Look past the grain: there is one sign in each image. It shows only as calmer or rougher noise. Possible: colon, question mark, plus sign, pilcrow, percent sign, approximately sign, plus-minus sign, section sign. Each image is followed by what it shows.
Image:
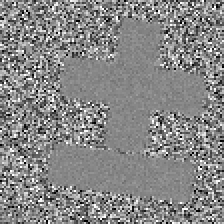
plus-minus sign
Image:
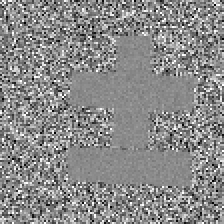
plus-minus sign
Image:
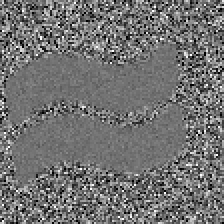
approximately sign
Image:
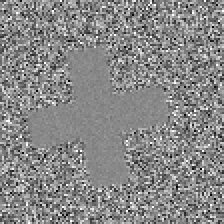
plus sign
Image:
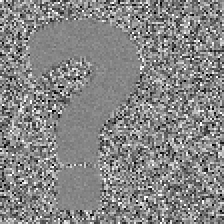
question mark
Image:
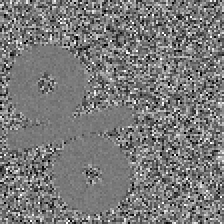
percent sign
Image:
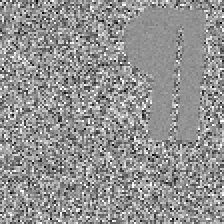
pilcrow
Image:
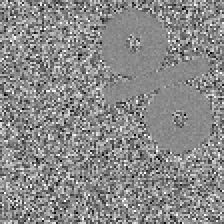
percent sign
